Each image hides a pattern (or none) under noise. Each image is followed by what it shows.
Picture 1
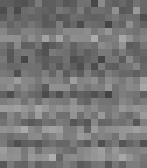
bands of rows
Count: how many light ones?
5
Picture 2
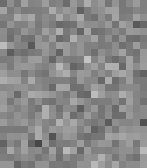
only noise
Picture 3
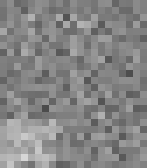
one block
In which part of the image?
bottom left
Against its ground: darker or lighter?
lighter
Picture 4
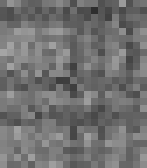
bands of rows crossing bands of columns
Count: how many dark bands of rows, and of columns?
3 and 3
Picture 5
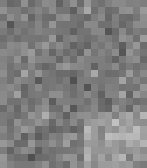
one block
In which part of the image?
bottom right
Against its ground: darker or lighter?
lighter
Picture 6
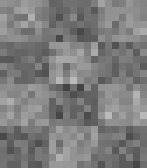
a checkerboard
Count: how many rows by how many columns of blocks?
4 by 3
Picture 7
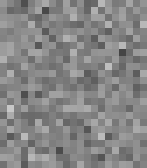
only noise
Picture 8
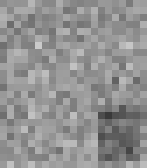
one block
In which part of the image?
bottom right
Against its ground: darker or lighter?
darker
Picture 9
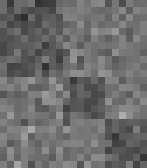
blocks along the diagonal
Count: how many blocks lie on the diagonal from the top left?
3
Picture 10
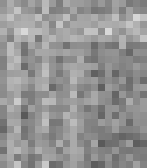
bands of rows crossing bands of columns
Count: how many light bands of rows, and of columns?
1 and 3
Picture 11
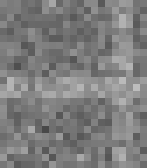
bands of rows crossing bands of columns
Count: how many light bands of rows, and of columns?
1 and 1
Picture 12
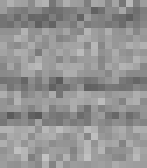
bands of rows
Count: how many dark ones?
3
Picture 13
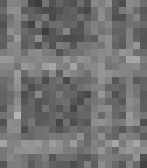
bands of rows crossing bands of columns
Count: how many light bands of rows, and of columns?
2 and 3
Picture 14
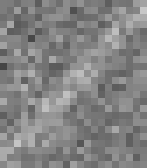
a diagonal band
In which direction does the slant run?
bottom left to top right
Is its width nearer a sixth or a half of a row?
a sixth
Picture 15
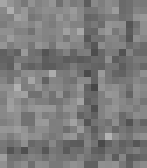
bands of rows crossing bands of columns
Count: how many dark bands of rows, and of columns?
2 and 2
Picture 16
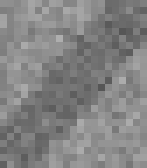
a diagonal band
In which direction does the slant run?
bottom left to top right
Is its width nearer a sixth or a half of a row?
a half
